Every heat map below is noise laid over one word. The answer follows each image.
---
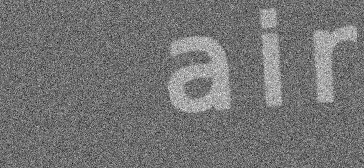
air
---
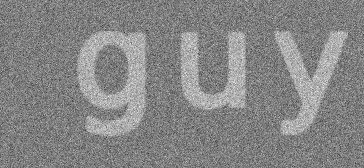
guy
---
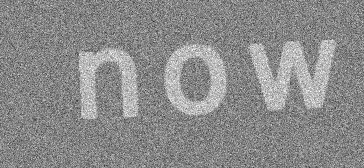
now
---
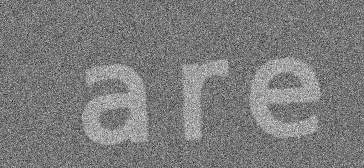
are
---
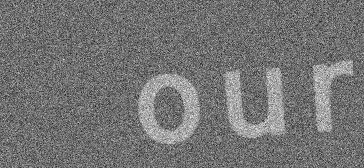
our
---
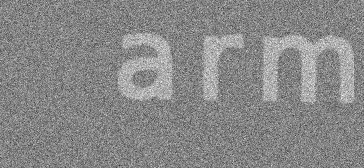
arm
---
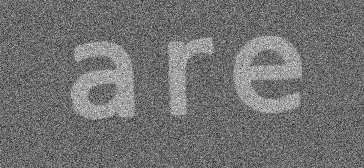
are
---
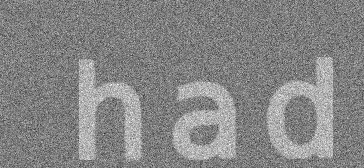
had
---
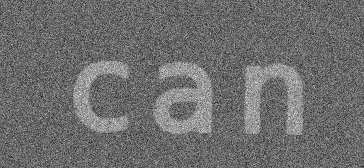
can
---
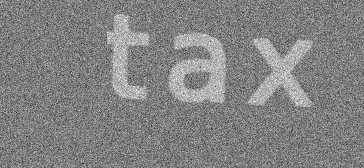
tax
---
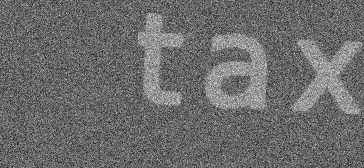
tax
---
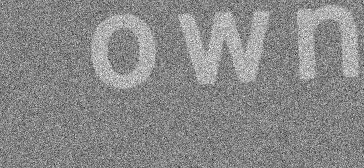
own
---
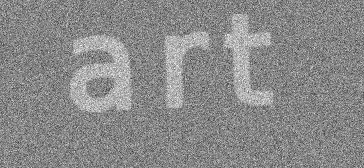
art
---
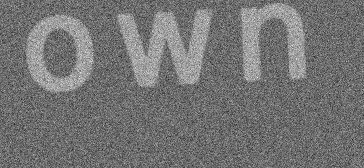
own
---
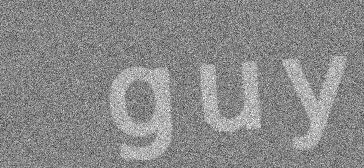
guy
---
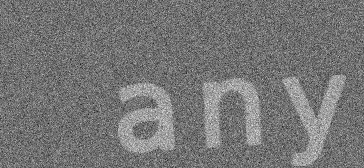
any
